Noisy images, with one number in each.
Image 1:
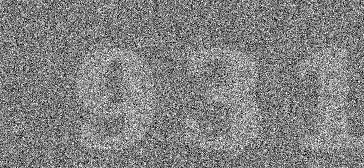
931
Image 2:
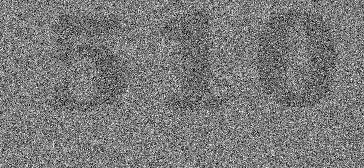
510
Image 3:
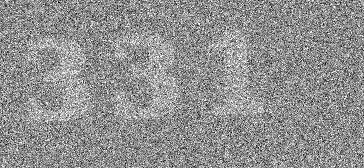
331
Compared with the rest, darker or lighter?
lighter
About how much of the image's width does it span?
two thirds
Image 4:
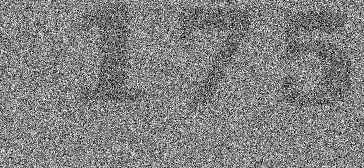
175
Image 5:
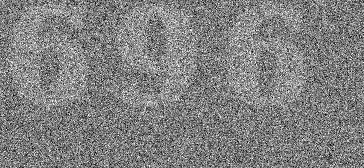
696
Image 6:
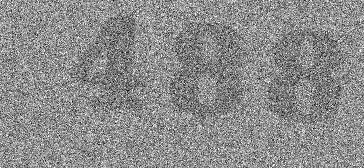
488
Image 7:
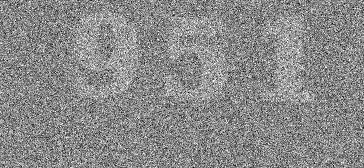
951
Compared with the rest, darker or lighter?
lighter
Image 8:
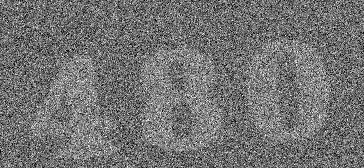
480
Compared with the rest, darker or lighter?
lighter
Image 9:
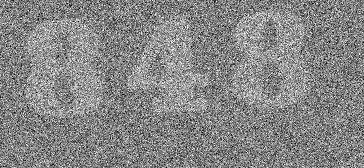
848
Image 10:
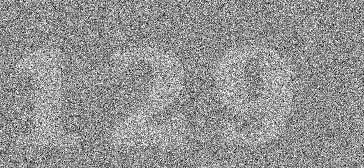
129
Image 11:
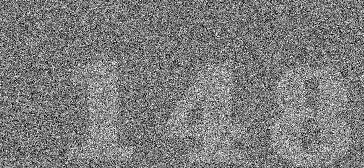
148
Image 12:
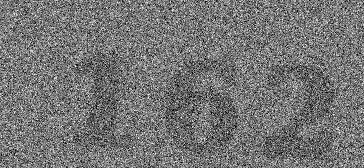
162
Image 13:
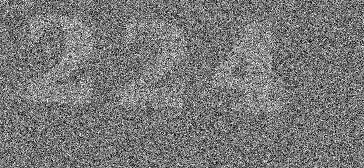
224
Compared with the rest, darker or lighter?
lighter
